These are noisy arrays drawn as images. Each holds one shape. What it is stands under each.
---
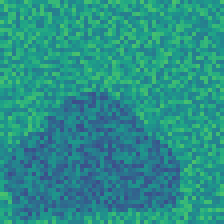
cloud
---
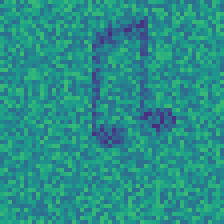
pair of musical notes
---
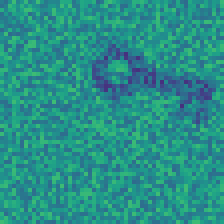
key
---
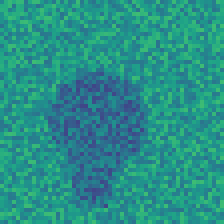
light bulb
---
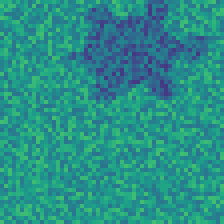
turtle
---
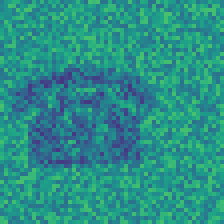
telephone
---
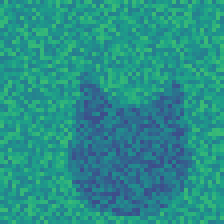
cat's head
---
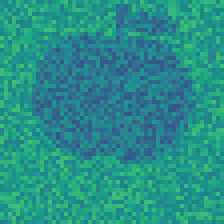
apple
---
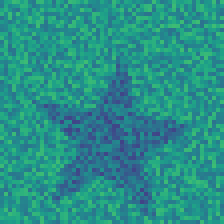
star
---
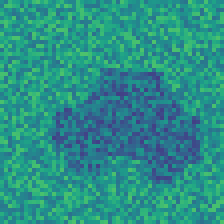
car
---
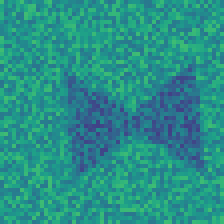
bow tie
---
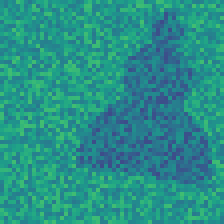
chess pawn
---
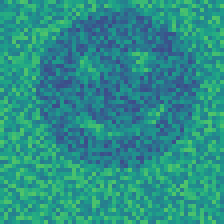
smiling face
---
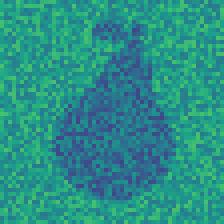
pear
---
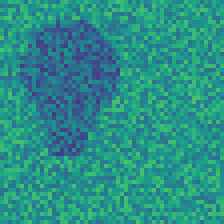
light bulb
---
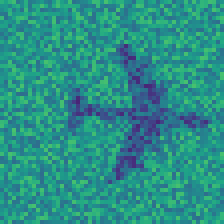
airplane
